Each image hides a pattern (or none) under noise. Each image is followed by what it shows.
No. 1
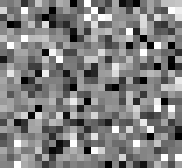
only noise
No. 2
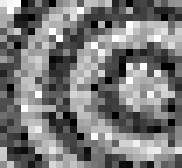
rings round one point
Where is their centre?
middle right
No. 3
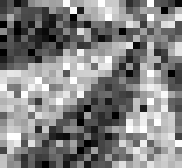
spokes from one point
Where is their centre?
top right
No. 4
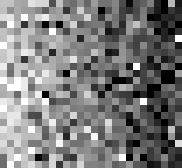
a smooth slope
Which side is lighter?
left
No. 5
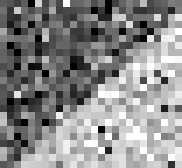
a sharp edge
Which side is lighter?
bottom right
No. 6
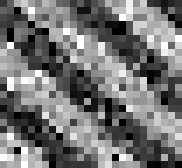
diagonal stripes
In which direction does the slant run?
top left to bottom right
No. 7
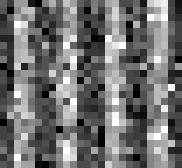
vertical stripes
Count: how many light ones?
4
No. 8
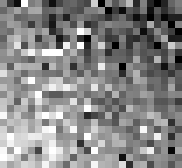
a smooth slope
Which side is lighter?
bottom left
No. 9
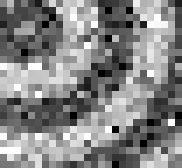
rings round one point
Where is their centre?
top left
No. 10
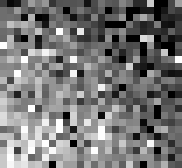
a smooth slope
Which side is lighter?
bottom left
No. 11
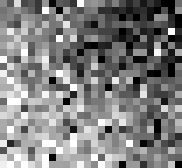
a smooth slope
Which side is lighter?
bottom left
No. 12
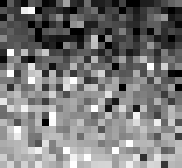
a smooth slope
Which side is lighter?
bottom
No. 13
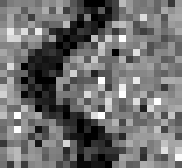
a wavy band
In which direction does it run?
top to bottom
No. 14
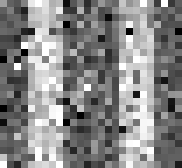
vertical stripes
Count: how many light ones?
2
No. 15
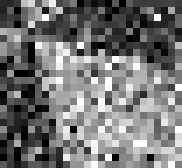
spokes from one point
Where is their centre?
top left
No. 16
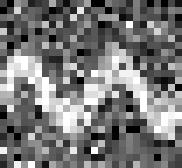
a wavy band
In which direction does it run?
left to right
